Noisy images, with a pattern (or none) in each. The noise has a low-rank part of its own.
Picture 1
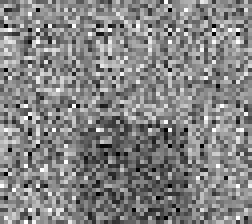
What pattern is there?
one block
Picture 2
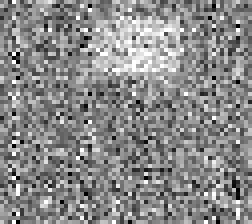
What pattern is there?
one block
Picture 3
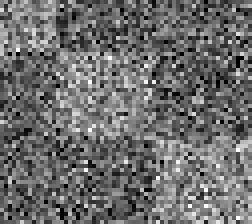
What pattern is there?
blocks along the diagonal
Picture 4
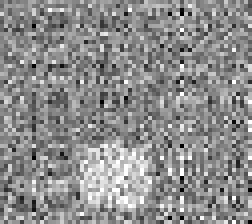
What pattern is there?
one block
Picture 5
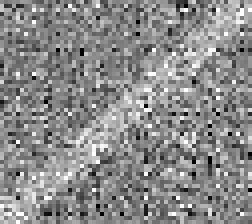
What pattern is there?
a diagonal band
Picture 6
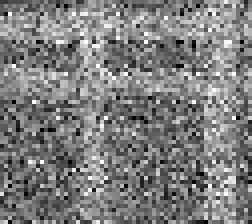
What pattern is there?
bands of rows crossing bands of columns
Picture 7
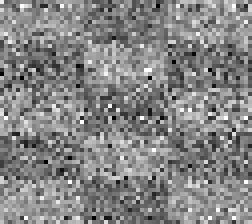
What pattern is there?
a checkerboard
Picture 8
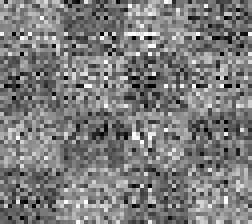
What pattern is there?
a checkerboard
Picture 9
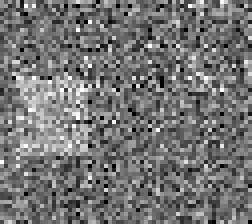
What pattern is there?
one block
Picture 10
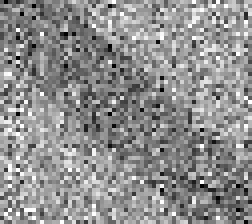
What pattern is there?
a diagonal band
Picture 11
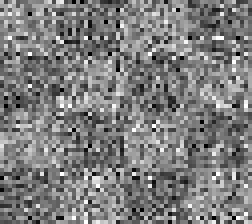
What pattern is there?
a checkerboard
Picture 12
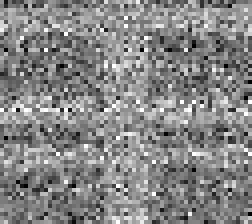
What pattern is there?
bands of rows crossing bands of columns
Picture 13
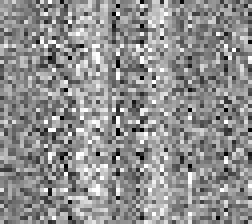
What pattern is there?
bands of columns
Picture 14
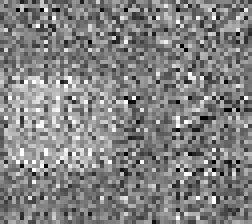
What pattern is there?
one block
